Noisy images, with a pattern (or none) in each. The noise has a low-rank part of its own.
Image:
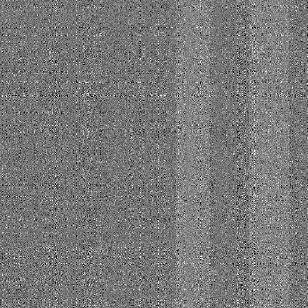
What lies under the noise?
bands of columns
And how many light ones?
2
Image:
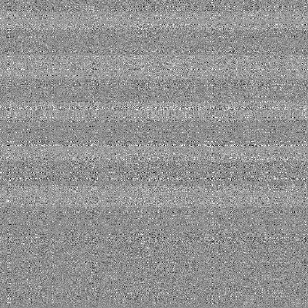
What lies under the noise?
bands of rows
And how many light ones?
5
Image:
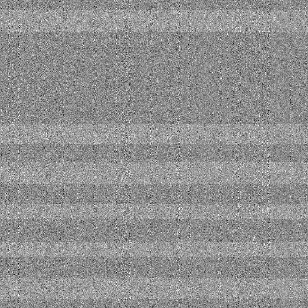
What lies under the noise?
bands of rows
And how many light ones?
6
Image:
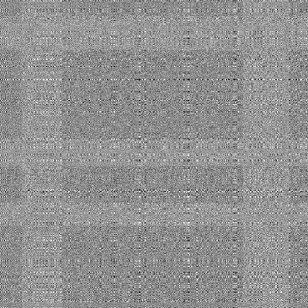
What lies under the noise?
bands of rows crossing bands of columns
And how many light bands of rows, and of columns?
3 and 2
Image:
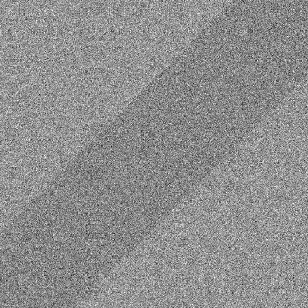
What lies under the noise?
a diagonal band
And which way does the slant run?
bottom left to top right
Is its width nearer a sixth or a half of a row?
a half
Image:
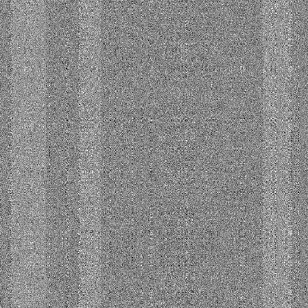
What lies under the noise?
bands of columns
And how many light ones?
3
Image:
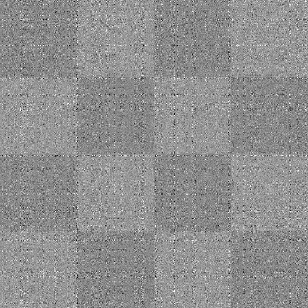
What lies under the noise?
a checkerboard
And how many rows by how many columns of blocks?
4 by 4
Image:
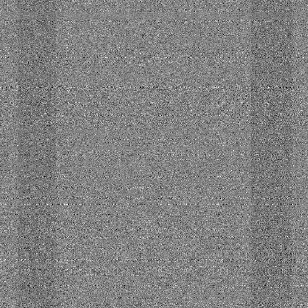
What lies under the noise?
bands of columns
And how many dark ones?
2
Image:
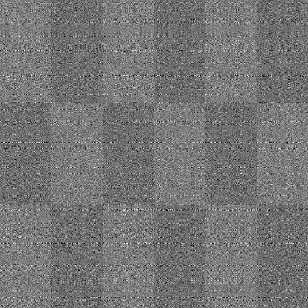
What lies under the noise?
a checkerboard
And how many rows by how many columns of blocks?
3 by 6
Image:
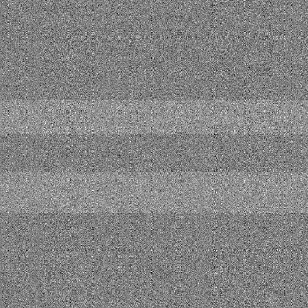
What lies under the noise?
bands of rows
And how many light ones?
2
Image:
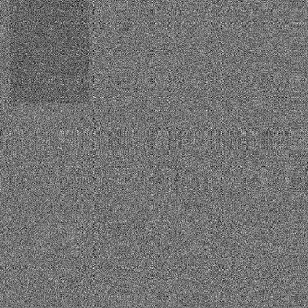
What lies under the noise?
one block
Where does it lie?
top left
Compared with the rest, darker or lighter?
darker
